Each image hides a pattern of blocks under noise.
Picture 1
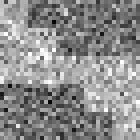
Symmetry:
the same after a half turn
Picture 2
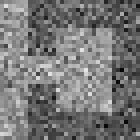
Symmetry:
top and bottom mirror each other
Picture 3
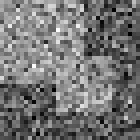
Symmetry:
mirrored about the diagonal from the top left
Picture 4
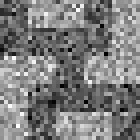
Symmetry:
the same after a half turn
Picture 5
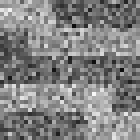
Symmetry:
the same after a half turn
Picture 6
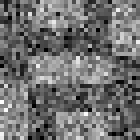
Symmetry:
the same after a half turn
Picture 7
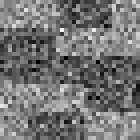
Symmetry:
the same after a half turn
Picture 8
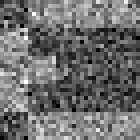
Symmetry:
top and bottom mirror each other
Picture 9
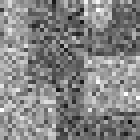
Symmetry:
no symmetry
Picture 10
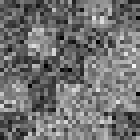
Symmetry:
mirrored about the diagonal from the top left
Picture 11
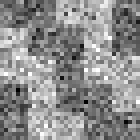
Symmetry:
the same after a half turn
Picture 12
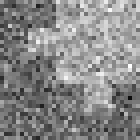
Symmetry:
mirrored about the diagonal from the bottom left
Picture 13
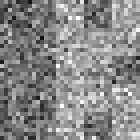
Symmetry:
top and bottom mirror each other
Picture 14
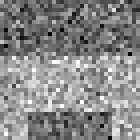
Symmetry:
left and right mirror each other
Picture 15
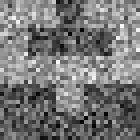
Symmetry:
left and right mirror each other
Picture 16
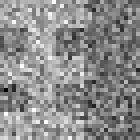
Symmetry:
top and bottom mirror each other
